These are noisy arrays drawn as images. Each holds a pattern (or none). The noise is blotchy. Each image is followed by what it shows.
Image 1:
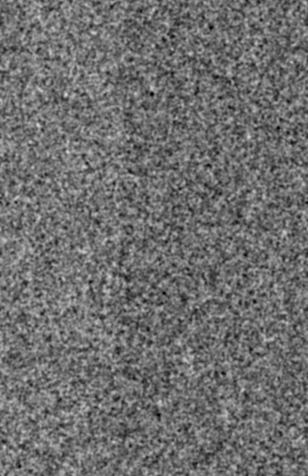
a sharp edge
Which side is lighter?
left
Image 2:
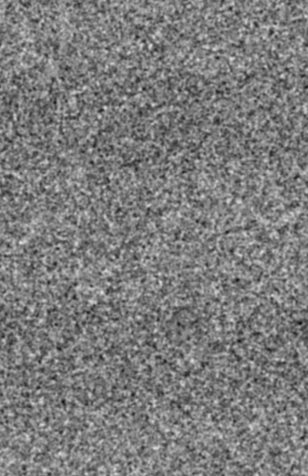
horizontal stripes
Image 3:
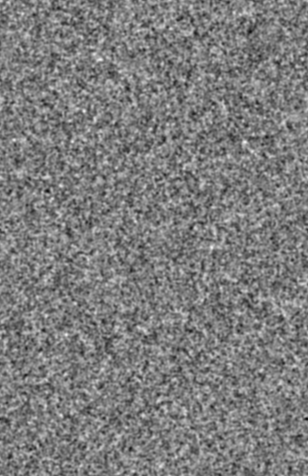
only noise
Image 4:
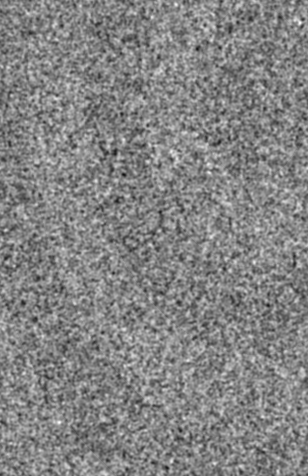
rings round one point
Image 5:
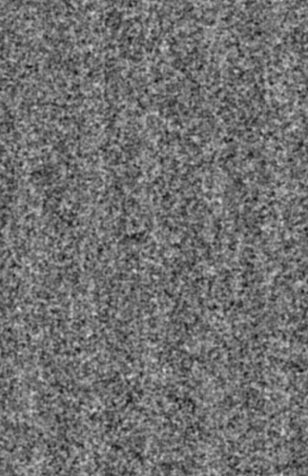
vertical stripes
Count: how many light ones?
5
